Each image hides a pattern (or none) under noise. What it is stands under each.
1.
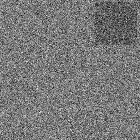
one block
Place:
top right
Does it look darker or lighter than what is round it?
darker
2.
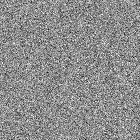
only noise
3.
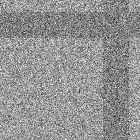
bands of rows crossing bands of columns
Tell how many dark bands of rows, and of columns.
1 and 1
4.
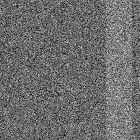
one band of columns
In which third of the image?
right
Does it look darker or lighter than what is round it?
lighter
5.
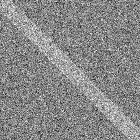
a diagonal band
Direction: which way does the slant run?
top left to bottom right
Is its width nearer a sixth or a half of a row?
a sixth
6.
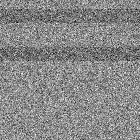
bands of rows
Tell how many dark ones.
2
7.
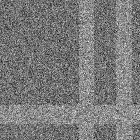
bands of rows crossing bands of columns
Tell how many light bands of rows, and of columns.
1 and 2
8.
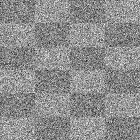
a checkerboard
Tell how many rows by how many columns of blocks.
6 by 4
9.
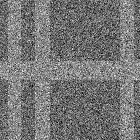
bands of rows crossing bands of columns
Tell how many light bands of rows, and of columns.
1 and 3
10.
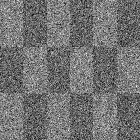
a checkerboard
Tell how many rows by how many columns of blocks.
3 by 6
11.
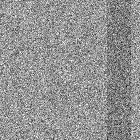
one band of columns
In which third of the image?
right
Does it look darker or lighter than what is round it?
darker
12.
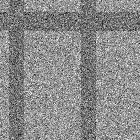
bands of rows crossing bands of columns
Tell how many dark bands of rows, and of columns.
1 and 2
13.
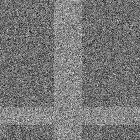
bands of rows crossing bands of columns
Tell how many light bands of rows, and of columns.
1 and 1
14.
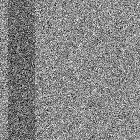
one band of columns
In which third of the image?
left
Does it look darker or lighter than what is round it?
darker
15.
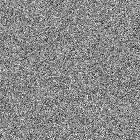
only noise
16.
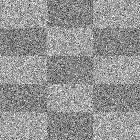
a checkerboard
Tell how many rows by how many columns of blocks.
5 by 3
